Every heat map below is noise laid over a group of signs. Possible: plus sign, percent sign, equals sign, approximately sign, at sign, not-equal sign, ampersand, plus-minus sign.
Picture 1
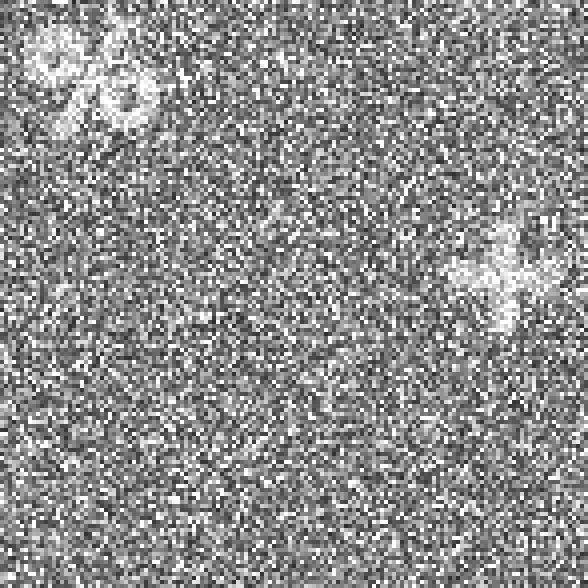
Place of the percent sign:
top left
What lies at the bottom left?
nothing
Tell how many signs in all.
2
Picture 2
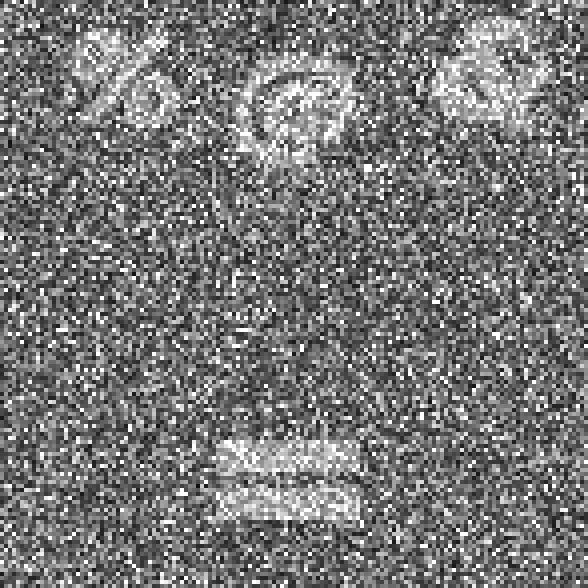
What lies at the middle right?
nothing
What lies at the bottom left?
nothing
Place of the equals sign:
bottom middle
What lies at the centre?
nothing
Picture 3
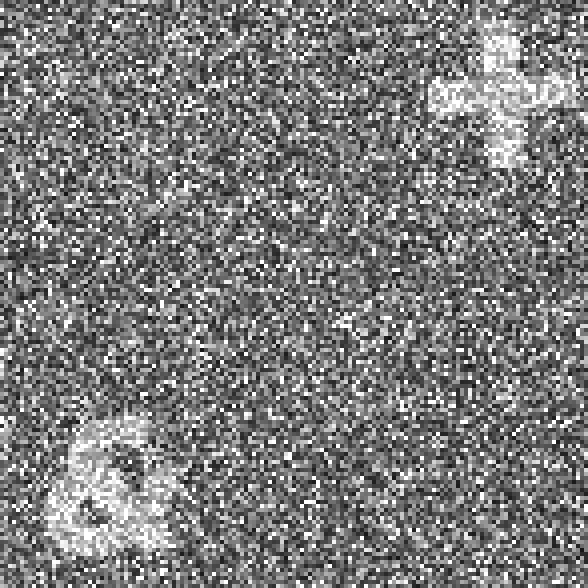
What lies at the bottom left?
ampersand
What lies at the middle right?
nothing
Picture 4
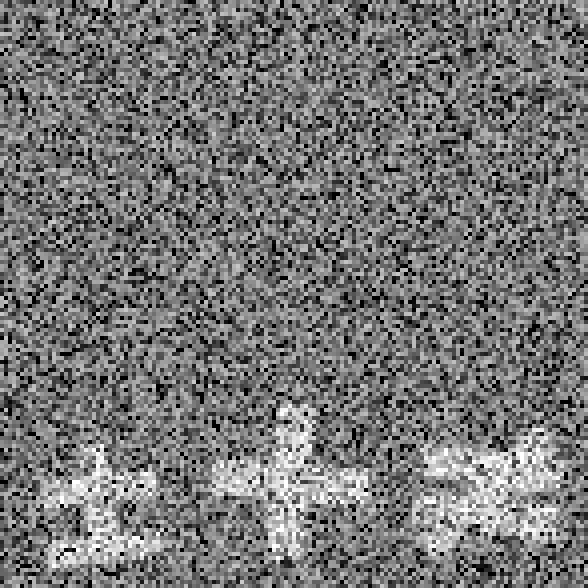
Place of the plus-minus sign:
bottom left
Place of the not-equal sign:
bottom right
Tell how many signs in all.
3
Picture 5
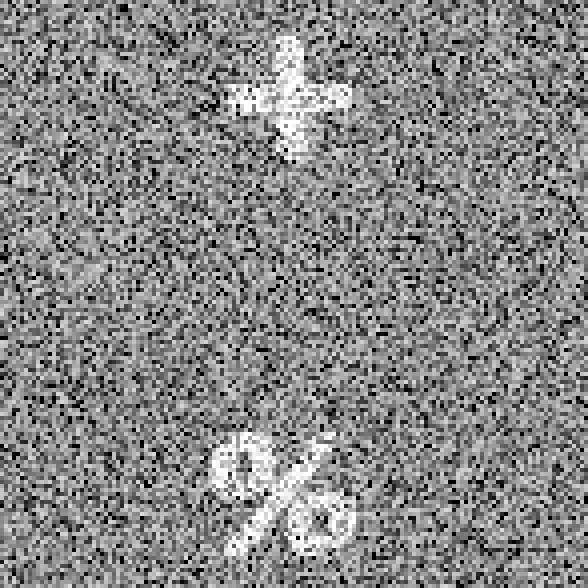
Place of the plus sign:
top middle
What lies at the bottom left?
nothing
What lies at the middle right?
nothing
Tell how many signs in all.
2
